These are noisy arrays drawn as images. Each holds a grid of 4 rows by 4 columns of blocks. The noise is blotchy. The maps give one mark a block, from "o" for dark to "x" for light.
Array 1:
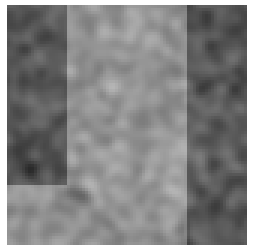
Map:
o x x o
o x x o
o x x o
x x x o
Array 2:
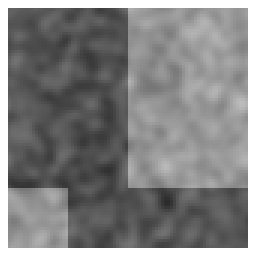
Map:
o o x x
o o x x
o o x x
x o o o
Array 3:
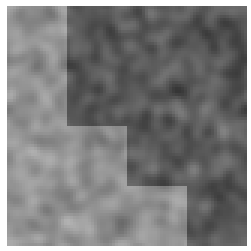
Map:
x o o o
x o o o
x x o o
x x x o
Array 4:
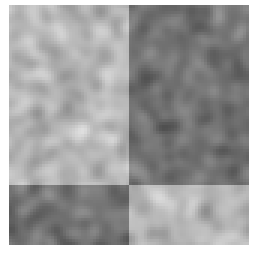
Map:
x x o o
x x o o
x x o o
o o x x
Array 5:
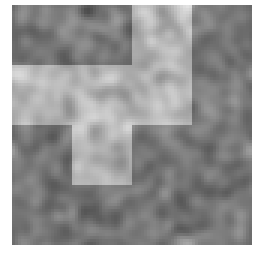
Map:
o o x o
x x x o
o x o o
o o o o
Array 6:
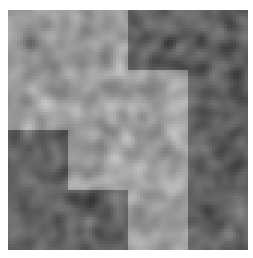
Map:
x x o o
x x x o
o x x o
o o x o
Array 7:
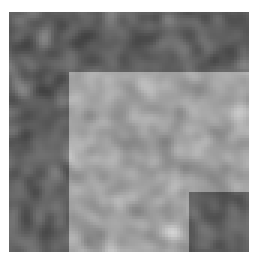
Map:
o o o o
o x x x
o x x x
o x x o
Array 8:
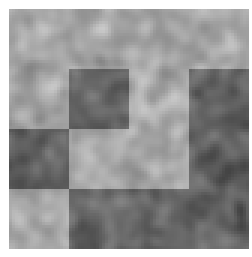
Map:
x x x x
x o x o
o x x o
x o o o
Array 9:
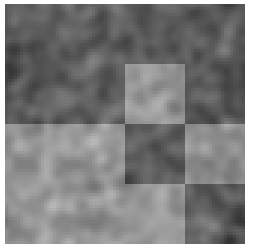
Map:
o o o o
o o x o
x x o x
x x x o
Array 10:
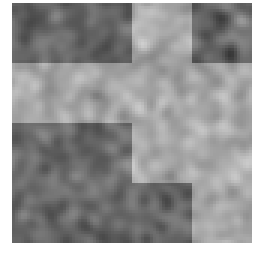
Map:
o o x o
x x x x
o o x x
o o o x
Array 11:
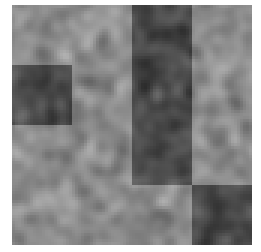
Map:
x x o x
o x o x
x x o x
x x x o
